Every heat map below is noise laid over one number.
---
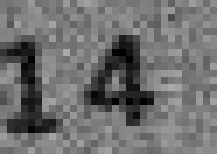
14
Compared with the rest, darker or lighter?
darker
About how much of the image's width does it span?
two thirds
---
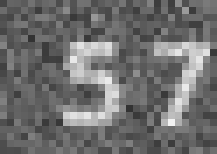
57
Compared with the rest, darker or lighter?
lighter
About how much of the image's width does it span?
two thirds
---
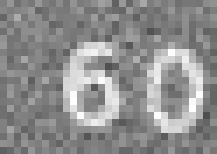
60
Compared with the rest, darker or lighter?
lighter
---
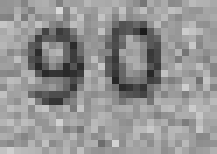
90
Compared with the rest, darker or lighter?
darker
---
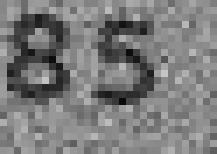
85
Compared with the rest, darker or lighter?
darker
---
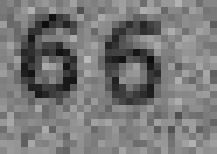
66
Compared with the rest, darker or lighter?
darker
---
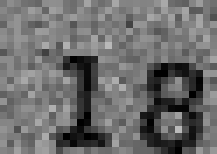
18
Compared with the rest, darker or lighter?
darker
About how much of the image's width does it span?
two thirds
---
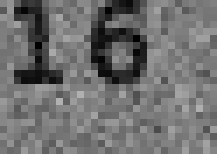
16
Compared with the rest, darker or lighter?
darker
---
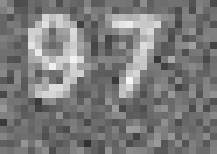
97
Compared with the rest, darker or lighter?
lighter
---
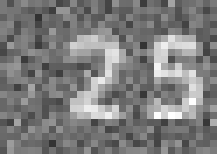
25
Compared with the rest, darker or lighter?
lighter
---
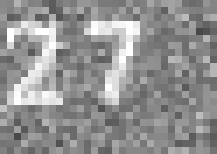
27
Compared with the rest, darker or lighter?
lighter
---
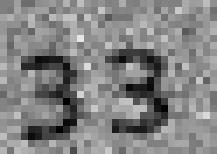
33
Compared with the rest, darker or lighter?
darker
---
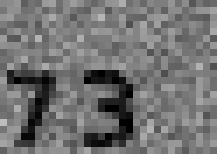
73
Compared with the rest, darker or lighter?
darker
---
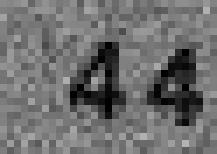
44
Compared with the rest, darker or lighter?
darker
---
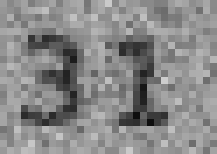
31
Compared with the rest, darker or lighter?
darker
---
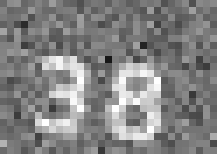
38
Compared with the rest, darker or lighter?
lighter
